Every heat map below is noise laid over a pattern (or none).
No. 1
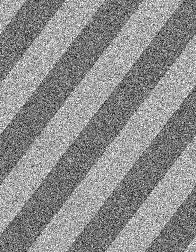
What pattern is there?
diagonal stripes
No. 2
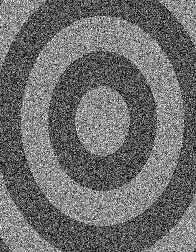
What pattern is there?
rings round one point
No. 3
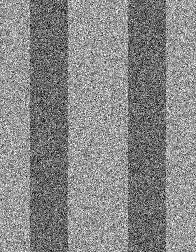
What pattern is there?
vertical stripes
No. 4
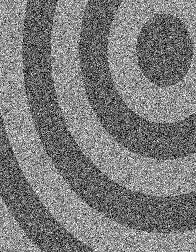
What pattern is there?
rings round one point
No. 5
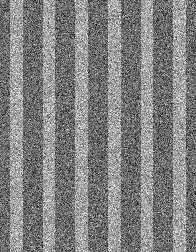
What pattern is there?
vertical stripes
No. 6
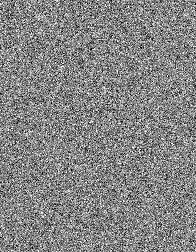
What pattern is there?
only noise
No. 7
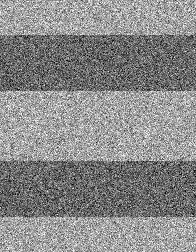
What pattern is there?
horizontal stripes
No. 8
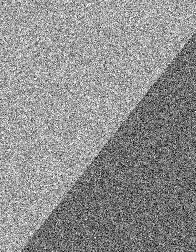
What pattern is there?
a sharp edge
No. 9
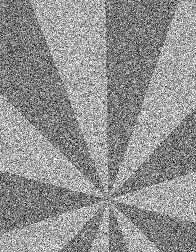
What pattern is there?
spokes from one point
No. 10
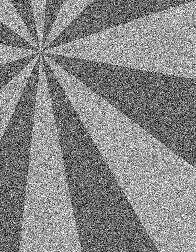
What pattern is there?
spokes from one point
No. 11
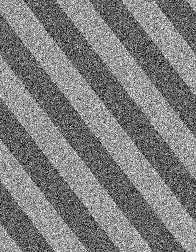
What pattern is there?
diagonal stripes
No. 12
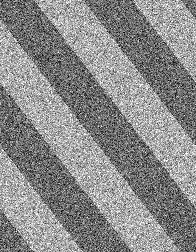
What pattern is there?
diagonal stripes
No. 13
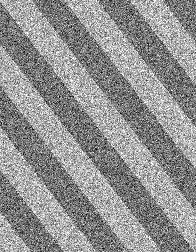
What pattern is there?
diagonal stripes
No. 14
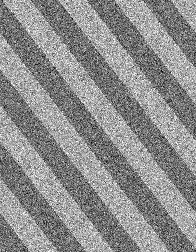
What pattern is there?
diagonal stripes
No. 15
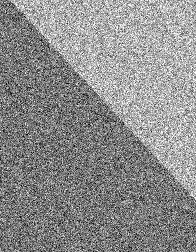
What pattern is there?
a sharp edge
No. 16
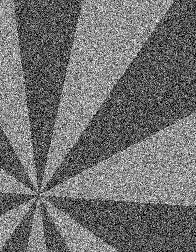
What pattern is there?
spokes from one point
